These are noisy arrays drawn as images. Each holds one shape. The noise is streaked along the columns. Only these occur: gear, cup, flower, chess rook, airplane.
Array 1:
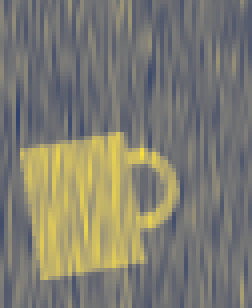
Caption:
light cup
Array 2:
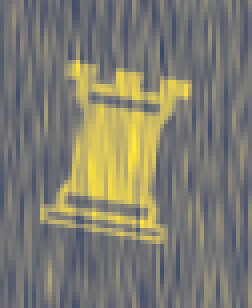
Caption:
light chess rook
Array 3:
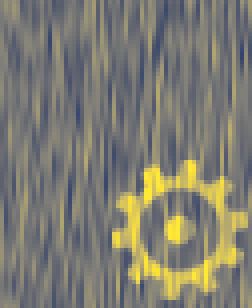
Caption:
light gear
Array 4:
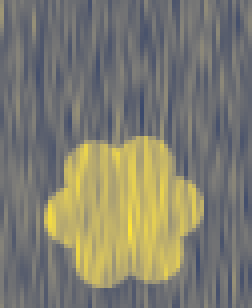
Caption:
light flower
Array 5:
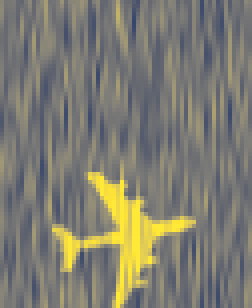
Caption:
light airplane
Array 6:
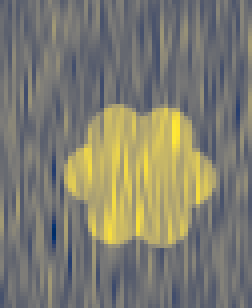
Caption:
light flower
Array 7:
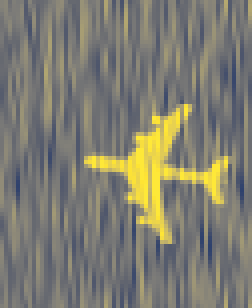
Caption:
light airplane
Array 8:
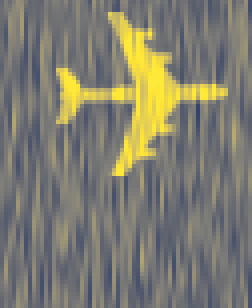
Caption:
light airplane
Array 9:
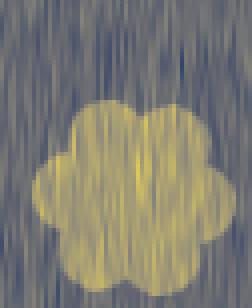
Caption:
light flower
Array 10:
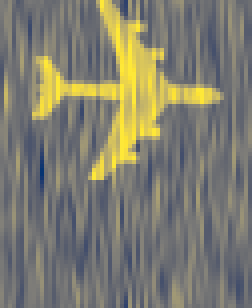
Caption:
light airplane
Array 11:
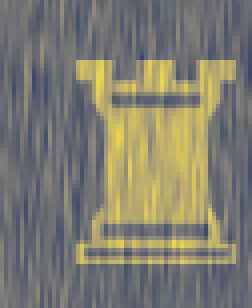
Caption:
light chess rook
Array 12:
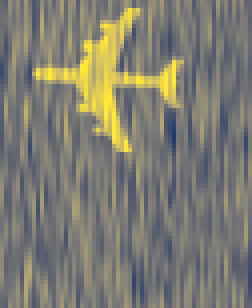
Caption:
light airplane
